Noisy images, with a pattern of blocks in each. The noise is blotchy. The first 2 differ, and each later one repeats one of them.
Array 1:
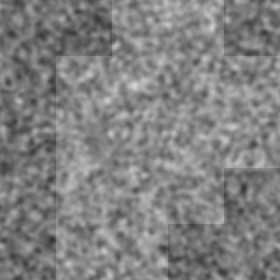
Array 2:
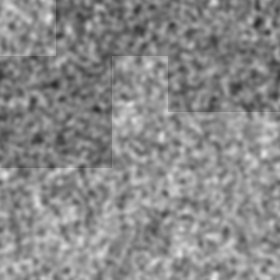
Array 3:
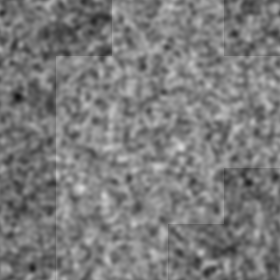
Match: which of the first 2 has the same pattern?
1
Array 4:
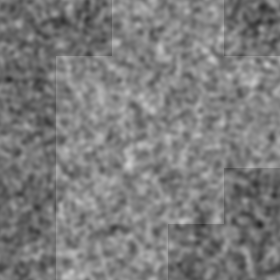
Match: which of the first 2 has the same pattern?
1
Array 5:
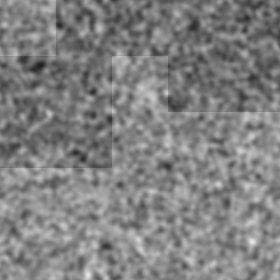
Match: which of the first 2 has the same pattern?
2
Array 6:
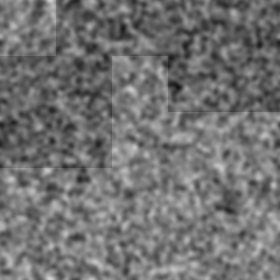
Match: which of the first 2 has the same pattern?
2
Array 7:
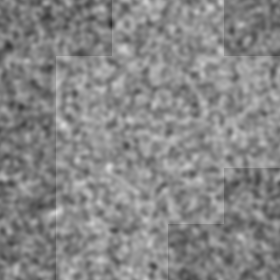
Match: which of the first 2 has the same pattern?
1
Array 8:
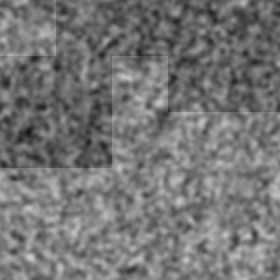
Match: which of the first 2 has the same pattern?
2
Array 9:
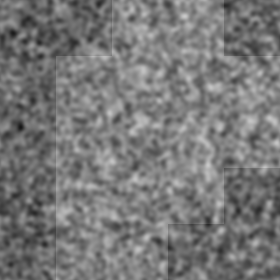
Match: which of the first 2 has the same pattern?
1
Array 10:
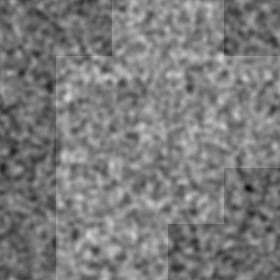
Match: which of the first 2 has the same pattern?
1
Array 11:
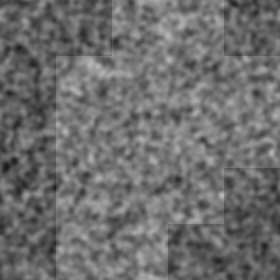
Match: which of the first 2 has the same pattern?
1
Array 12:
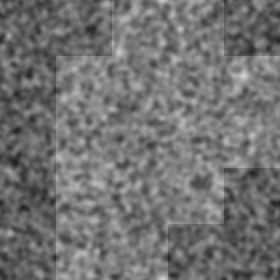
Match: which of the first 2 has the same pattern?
1
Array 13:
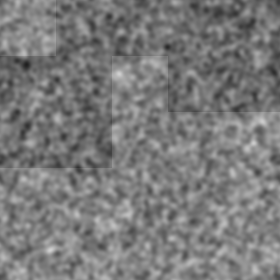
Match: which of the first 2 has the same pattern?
2
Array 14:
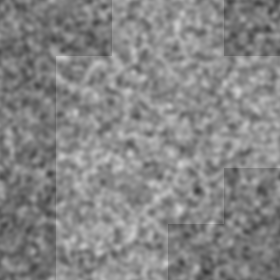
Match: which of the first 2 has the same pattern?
1
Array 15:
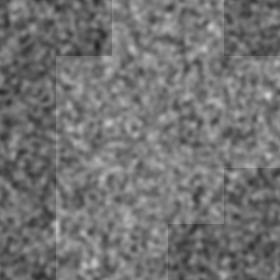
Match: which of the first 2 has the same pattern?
1
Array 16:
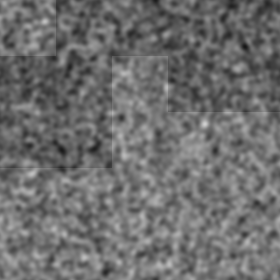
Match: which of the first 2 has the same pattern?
2
